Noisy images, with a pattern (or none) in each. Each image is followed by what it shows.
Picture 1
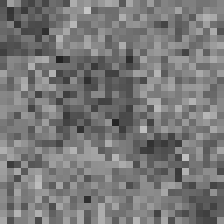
blocks along the diagonal
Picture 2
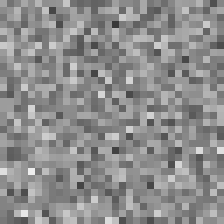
only noise
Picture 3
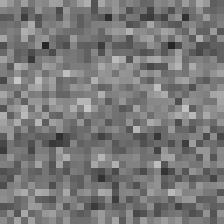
bands of rows
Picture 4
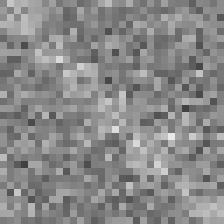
blocks along the diagonal
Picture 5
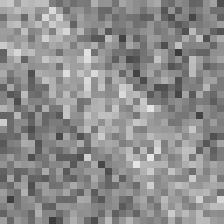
a diagonal band
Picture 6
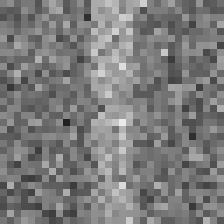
one band of columns
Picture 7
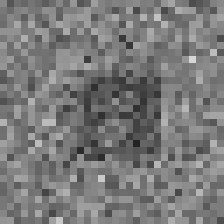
one block
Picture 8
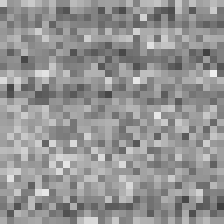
bands of rows
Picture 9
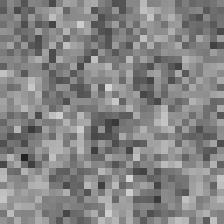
a checkerboard
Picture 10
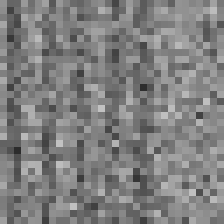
bands of columns
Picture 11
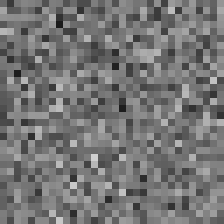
only noise
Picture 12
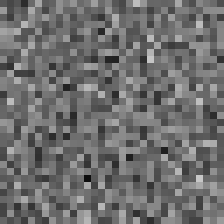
only noise
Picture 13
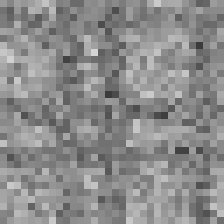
bands of rows crossing bands of columns
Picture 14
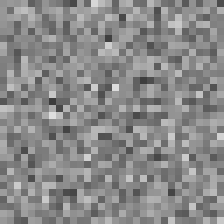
only noise
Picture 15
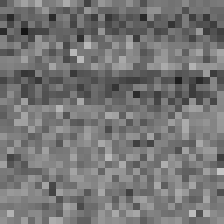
bands of rows
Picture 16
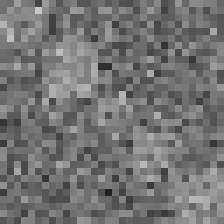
blocks along the diagonal
